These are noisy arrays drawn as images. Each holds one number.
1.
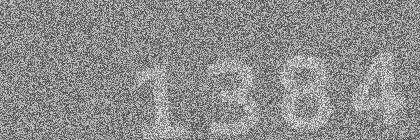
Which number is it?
1384
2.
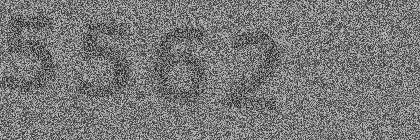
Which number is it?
5562
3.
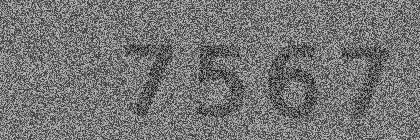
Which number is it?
7567
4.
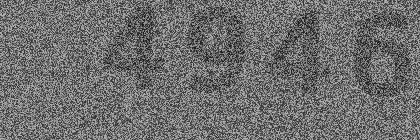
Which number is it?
4946
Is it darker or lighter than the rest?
darker
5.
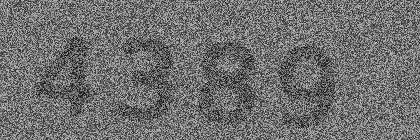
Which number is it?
4389
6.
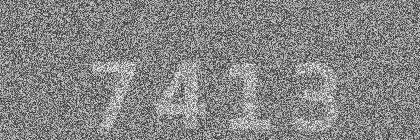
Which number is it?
7413
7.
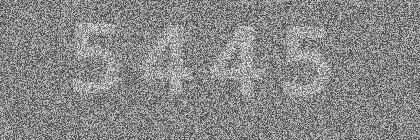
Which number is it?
5445
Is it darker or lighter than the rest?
lighter
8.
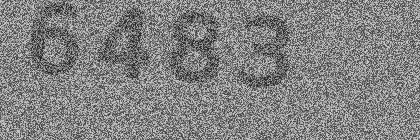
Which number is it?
6483
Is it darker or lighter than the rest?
darker
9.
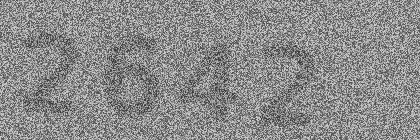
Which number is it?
2642
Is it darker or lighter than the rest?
darker
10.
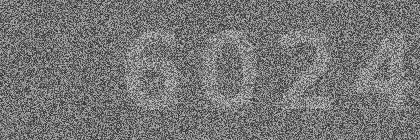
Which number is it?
6024
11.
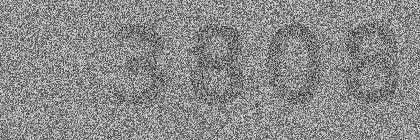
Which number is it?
3808
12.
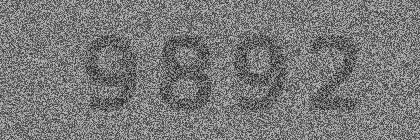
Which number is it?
9892
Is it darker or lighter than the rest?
darker
